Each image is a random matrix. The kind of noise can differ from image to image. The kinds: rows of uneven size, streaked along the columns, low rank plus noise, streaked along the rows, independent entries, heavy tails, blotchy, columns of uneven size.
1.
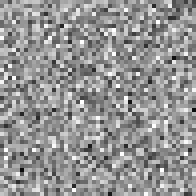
independent entries
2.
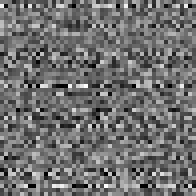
rows of uneven size
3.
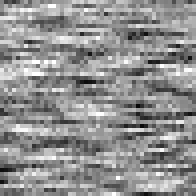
streaked along the rows
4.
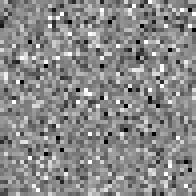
heavy tails
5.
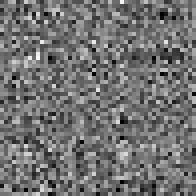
low rank plus noise
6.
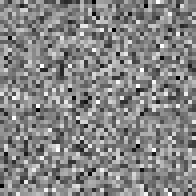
independent entries
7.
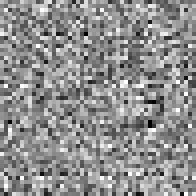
low rank plus noise
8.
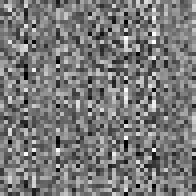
columns of uneven size
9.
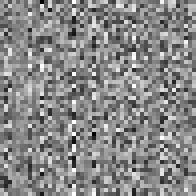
columns of uneven size
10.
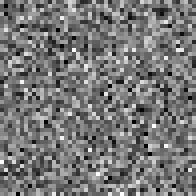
independent entries
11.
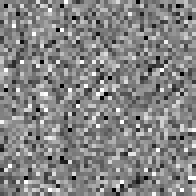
heavy tails
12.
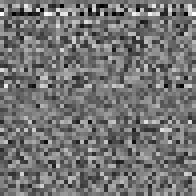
rows of uneven size
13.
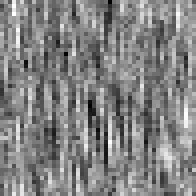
streaked along the columns
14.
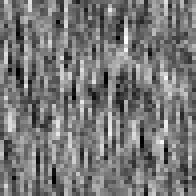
streaked along the columns
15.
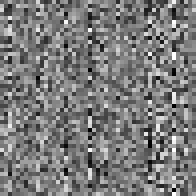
columns of uneven size
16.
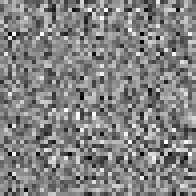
low rank plus noise
